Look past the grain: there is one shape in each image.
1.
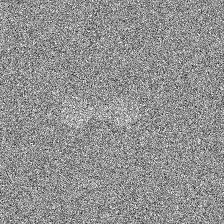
dumbbell
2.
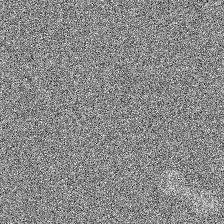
dumbbell
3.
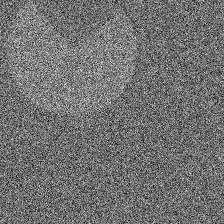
disc with a wedge cut out
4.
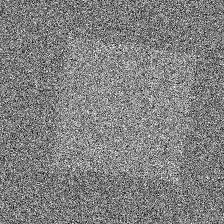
square
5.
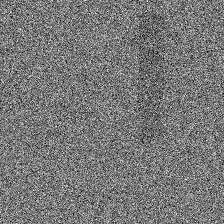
bar
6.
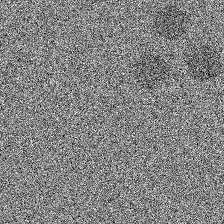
three dots
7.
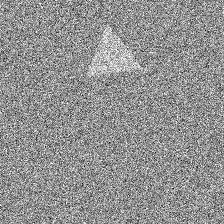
triangle
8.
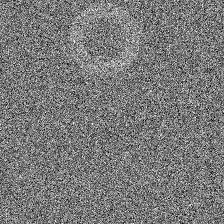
ring
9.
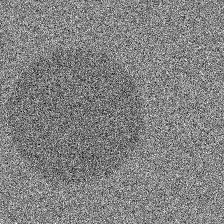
disc
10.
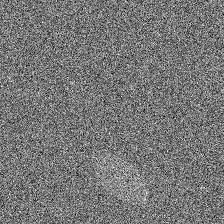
ellipse
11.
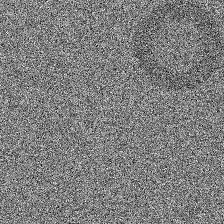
ring
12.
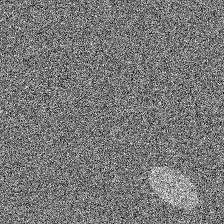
ellipse
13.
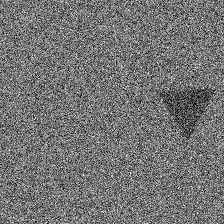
triangle
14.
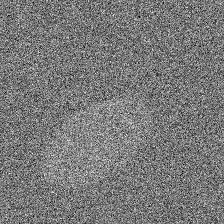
ellipse
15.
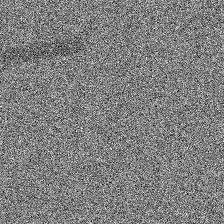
bar
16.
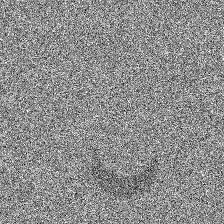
crescent
